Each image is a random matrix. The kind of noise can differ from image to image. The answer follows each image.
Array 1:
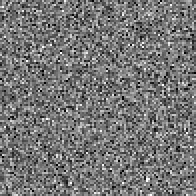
independent entries
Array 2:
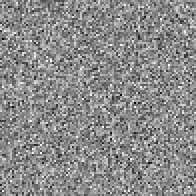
independent entries
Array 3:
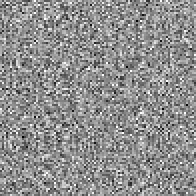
low rank plus noise
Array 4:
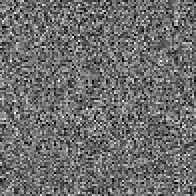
low rank plus noise
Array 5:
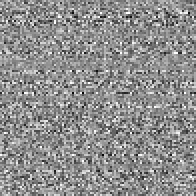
rows of uneven size
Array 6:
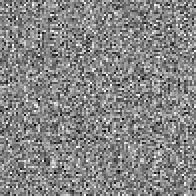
low rank plus noise
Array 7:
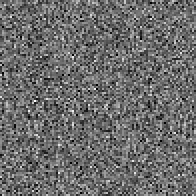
low rank plus noise
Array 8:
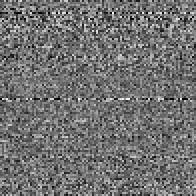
rows of uneven size
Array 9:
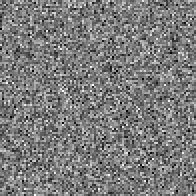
independent entries
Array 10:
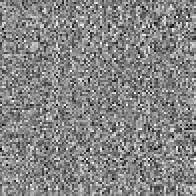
low rank plus noise
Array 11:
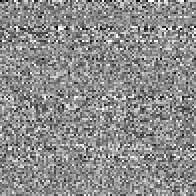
rows of uneven size
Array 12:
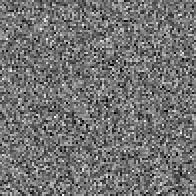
independent entries
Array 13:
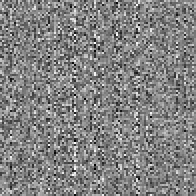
columns of uneven size
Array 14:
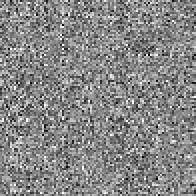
low rank plus noise
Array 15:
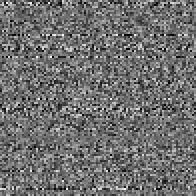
rows of uneven size
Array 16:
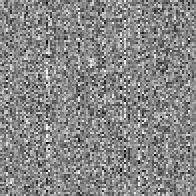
columns of uneven size
